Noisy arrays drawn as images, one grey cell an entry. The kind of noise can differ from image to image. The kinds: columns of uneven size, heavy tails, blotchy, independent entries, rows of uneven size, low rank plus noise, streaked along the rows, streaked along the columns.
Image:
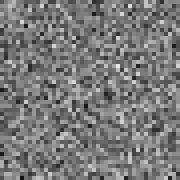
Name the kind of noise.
independent entries
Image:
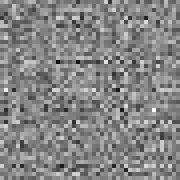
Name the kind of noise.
low rank plus noise
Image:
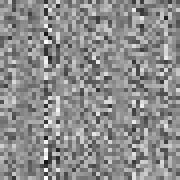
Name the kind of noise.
columns of uneven size
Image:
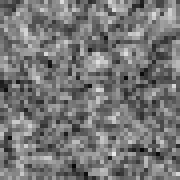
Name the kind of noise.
blotchy
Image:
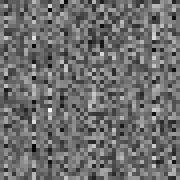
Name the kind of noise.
columns of uneven size
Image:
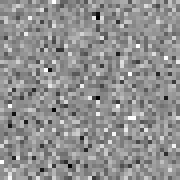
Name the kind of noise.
heavy tails
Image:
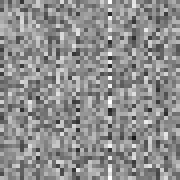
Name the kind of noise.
columns of uneven size
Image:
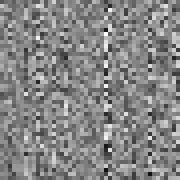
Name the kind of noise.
columns of uneven size
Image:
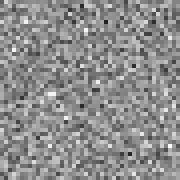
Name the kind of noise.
independent entries
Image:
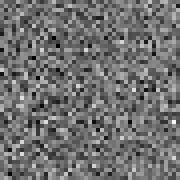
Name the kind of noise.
low rank plus noise
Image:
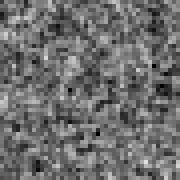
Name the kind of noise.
blotchy
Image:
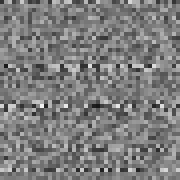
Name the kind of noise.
rows of uneven size
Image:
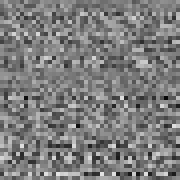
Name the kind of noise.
rows of uneven size
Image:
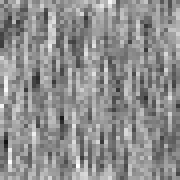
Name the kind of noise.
streaked along the columns
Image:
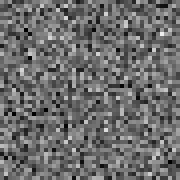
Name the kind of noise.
independent entries
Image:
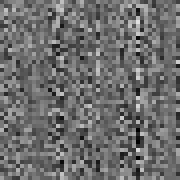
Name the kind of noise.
columns of uneven size
